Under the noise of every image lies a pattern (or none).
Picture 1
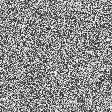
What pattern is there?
only noise
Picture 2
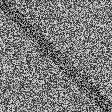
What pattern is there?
a diagonal band
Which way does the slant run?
top left to bottom right
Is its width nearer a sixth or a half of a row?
a sixth
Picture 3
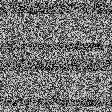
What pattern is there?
bands of rows
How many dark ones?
4
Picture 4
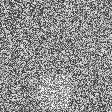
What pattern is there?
one block
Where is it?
bottom middle
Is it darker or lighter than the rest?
lighter
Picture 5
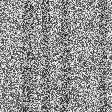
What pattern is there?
bands of columns
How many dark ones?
4
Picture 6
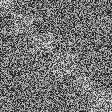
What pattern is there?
blocks along the diagonal
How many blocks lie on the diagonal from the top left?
6
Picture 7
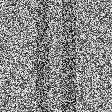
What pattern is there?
bands of columns
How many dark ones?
2
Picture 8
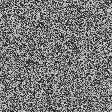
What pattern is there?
only noise
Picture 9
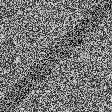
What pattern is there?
a diagonal band
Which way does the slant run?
bottom left to top right
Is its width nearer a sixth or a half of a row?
a sixth
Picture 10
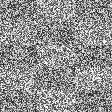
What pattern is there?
a checkerboard
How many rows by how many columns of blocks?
5 by 3
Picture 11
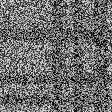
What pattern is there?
bands of rows crossing bands of columns
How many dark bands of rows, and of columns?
3 and 3
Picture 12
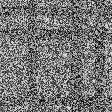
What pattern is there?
bands of rows crossing bands of columns
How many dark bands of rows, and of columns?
3 and 3
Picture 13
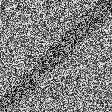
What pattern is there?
a diagonal band
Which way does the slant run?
bottom left to top right
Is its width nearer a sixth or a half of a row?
a sixth
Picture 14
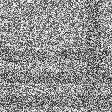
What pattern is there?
bands of rows crossing bands of columns
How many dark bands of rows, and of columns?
3 and 1
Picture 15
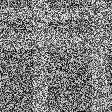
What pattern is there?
bands of rows crossing bands of columns
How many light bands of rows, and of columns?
2 and 2
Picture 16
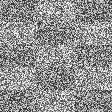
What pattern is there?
a checkerboard
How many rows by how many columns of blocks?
5 by 3
